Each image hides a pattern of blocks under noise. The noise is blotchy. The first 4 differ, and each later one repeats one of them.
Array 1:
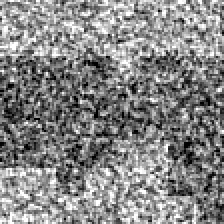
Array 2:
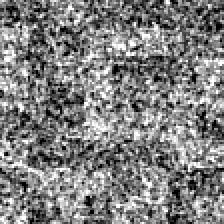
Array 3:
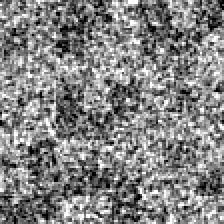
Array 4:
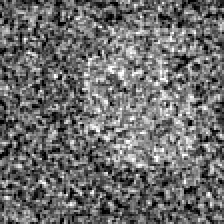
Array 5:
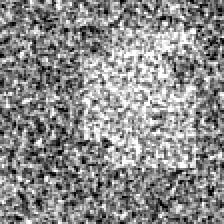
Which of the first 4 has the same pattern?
4
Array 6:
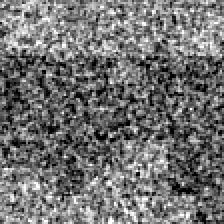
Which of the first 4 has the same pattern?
1
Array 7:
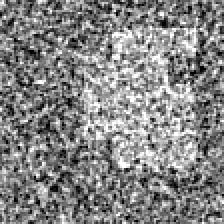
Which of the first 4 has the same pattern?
4
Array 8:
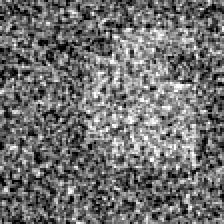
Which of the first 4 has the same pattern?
4
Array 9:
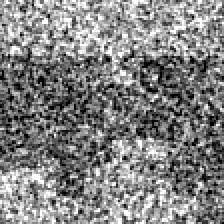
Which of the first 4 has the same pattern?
1
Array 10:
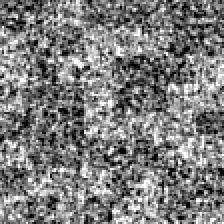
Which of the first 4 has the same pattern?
2
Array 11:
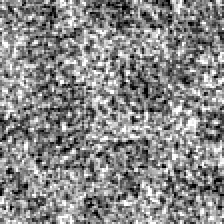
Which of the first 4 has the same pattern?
2
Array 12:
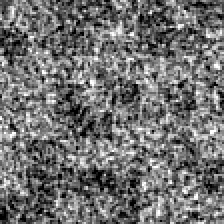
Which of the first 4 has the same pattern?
3
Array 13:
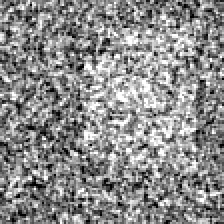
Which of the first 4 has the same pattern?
4
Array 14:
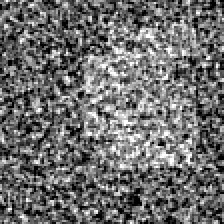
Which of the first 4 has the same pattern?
4
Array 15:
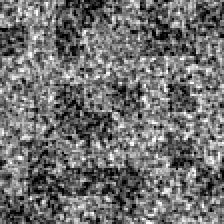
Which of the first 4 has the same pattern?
3
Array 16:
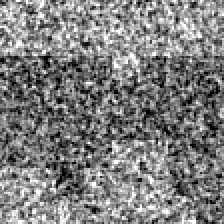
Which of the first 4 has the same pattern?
1
